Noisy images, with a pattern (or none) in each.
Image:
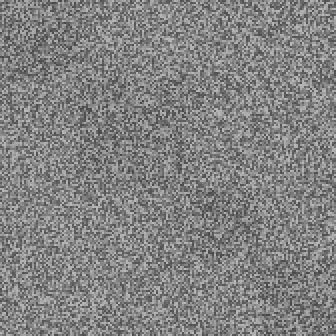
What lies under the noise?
blocks along the diagonal
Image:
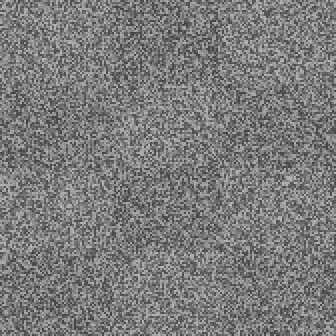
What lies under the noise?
a checkerboard
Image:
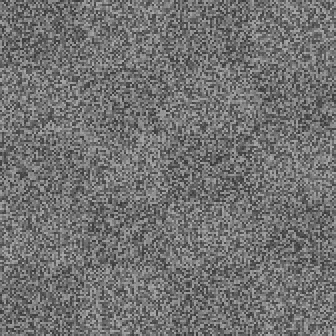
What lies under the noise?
a checkerboard
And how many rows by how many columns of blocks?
5 by 4
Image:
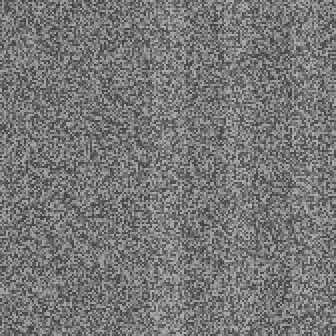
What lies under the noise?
bands of columns
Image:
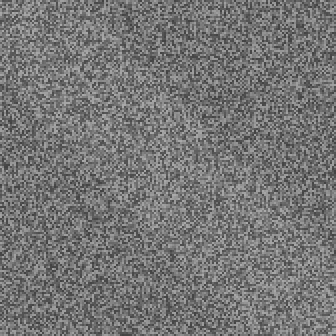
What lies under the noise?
a diagonal band
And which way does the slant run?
top left to bottom right
